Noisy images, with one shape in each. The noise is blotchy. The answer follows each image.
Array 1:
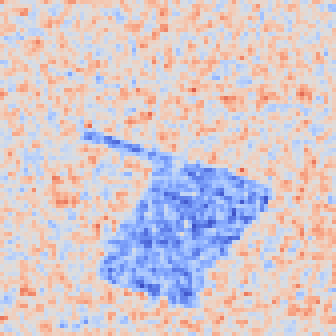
blue flag
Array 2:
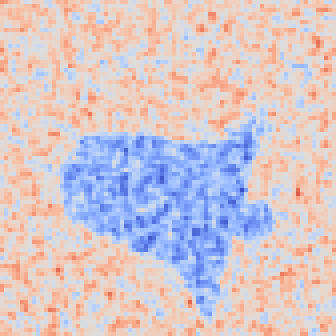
blue bell
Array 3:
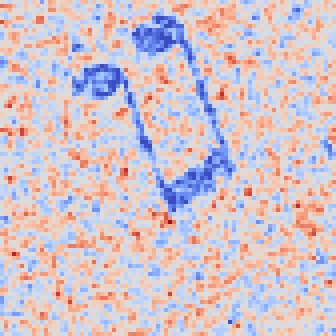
blue pair of musical notes
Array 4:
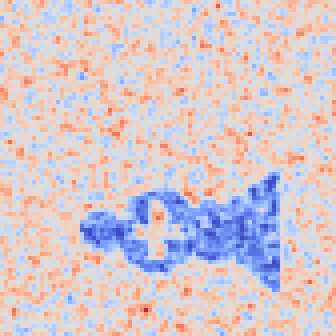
blue chess bishop
